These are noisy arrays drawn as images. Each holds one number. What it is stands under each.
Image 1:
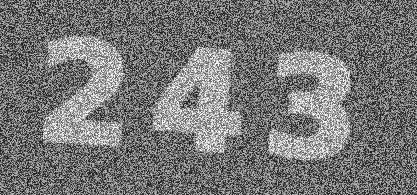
243
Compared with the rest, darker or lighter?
lighter
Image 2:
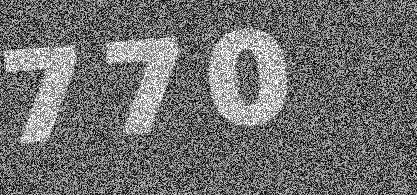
770
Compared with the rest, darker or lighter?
lighter
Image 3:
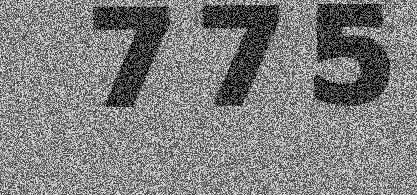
775
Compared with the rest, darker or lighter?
darker
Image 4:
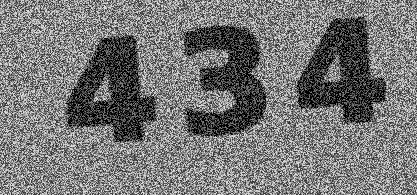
434
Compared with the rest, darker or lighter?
darker
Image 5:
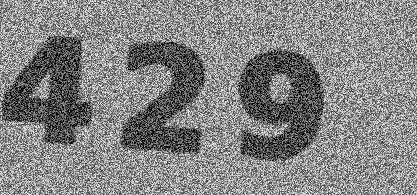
429
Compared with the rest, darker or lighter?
darker
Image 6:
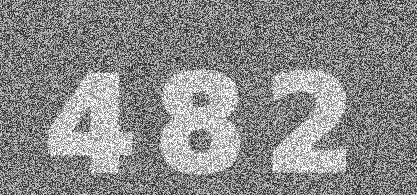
482
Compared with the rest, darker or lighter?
lighter
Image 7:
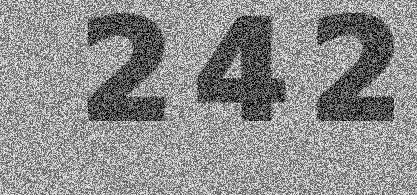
242
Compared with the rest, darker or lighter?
darker
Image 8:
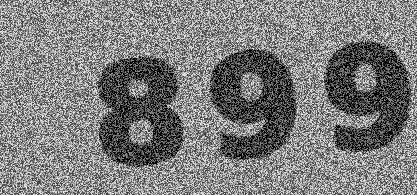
899
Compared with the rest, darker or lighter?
darker
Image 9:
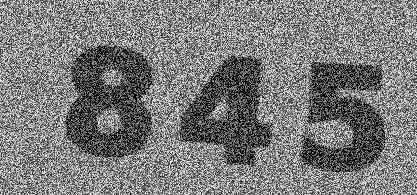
845
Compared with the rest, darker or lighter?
darker
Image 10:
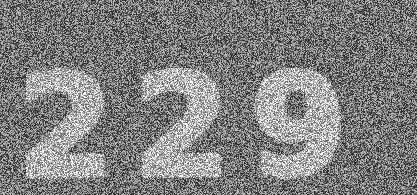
229
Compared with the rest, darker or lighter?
lighter
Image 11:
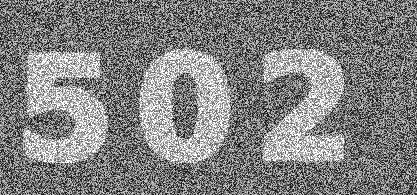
502
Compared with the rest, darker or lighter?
lighter
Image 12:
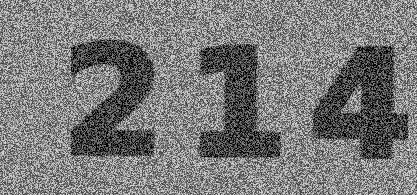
214
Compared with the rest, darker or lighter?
darker
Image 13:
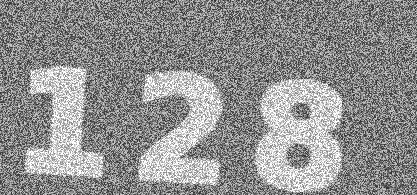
128
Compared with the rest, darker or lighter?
lighter
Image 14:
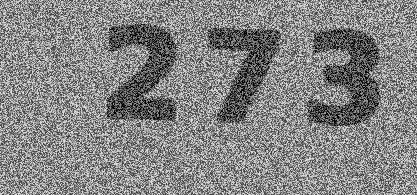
273
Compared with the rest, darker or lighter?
darker
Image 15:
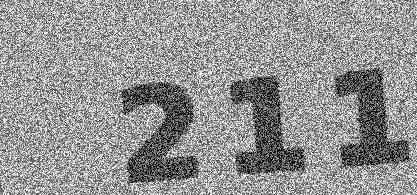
211
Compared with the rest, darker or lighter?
darker
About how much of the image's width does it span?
two thirds
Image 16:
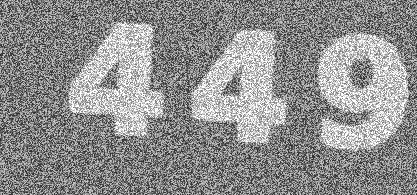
449
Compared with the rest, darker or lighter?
lighter
